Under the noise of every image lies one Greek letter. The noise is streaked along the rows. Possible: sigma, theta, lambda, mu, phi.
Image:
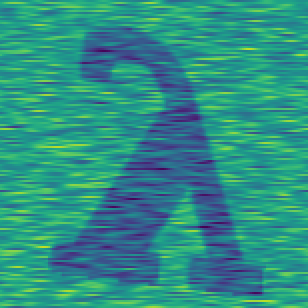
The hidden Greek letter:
lambda
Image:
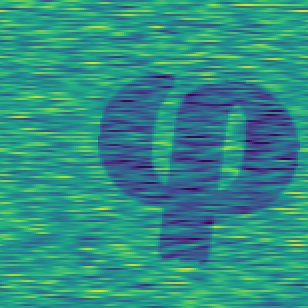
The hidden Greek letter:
phi
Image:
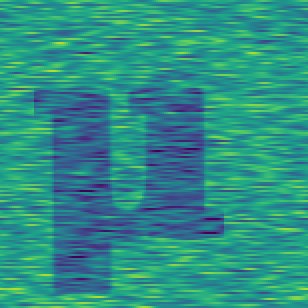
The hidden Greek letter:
mu
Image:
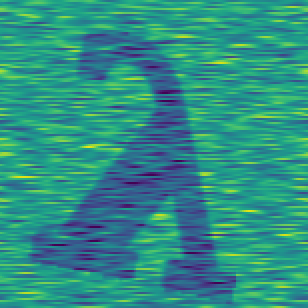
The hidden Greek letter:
lambda
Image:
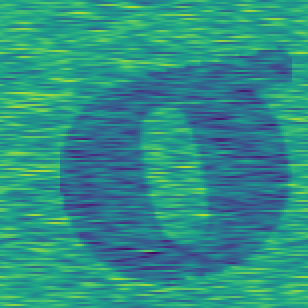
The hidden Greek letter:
sigma
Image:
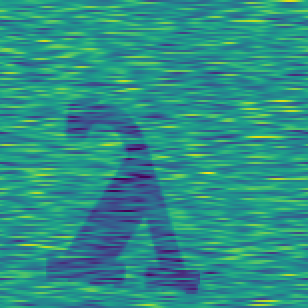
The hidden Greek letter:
lambda
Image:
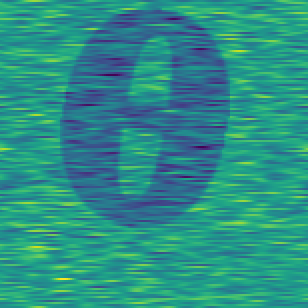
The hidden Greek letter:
theta
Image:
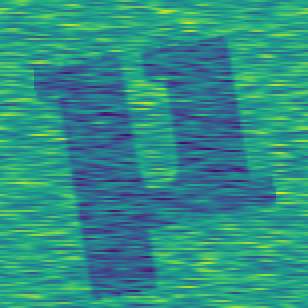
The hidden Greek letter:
mu
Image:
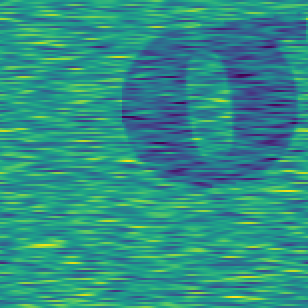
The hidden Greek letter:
sigma
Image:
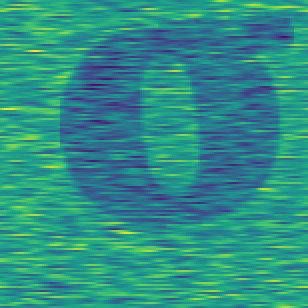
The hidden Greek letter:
sigma
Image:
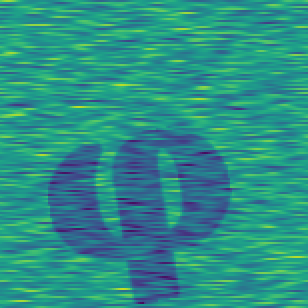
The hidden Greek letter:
phi
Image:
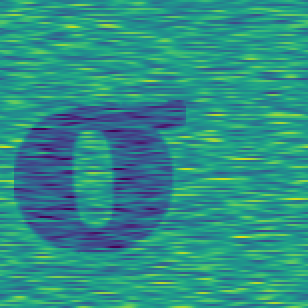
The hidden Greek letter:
sigma
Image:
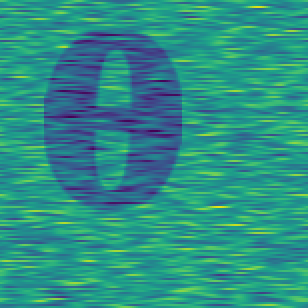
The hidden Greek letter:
theta
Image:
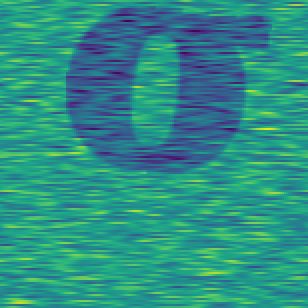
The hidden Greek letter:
sigma
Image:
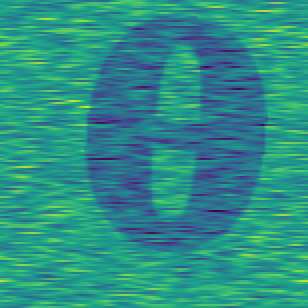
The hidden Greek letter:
theta
